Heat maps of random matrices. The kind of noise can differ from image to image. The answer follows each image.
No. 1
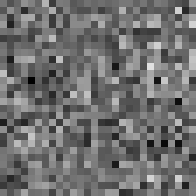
low rank plus noise
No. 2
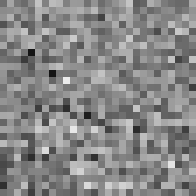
low rank plus noise
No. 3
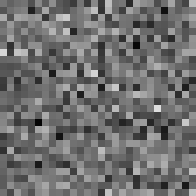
low rank plus noise
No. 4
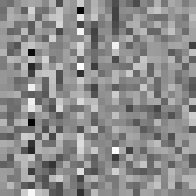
columns of uneven size
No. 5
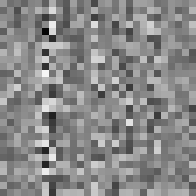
columns of uneven size
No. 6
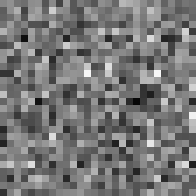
low rank plus noise
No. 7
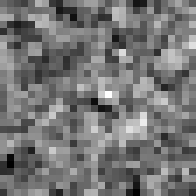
blotchy
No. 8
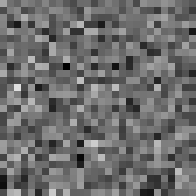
low rank plus noise
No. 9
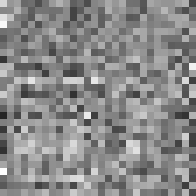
low rank plus noise
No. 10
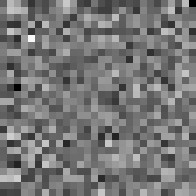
low rank plus noise
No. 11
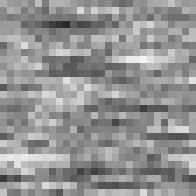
streaked along the rows
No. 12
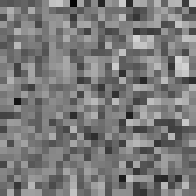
low rank plus noise
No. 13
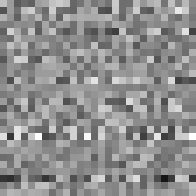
rows of uneven size
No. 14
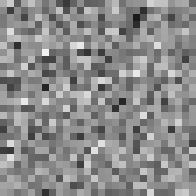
independent entries
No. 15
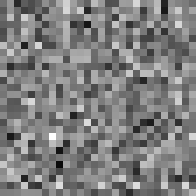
low rank plus noise
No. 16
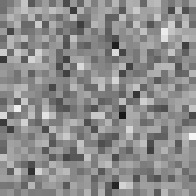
independent entries
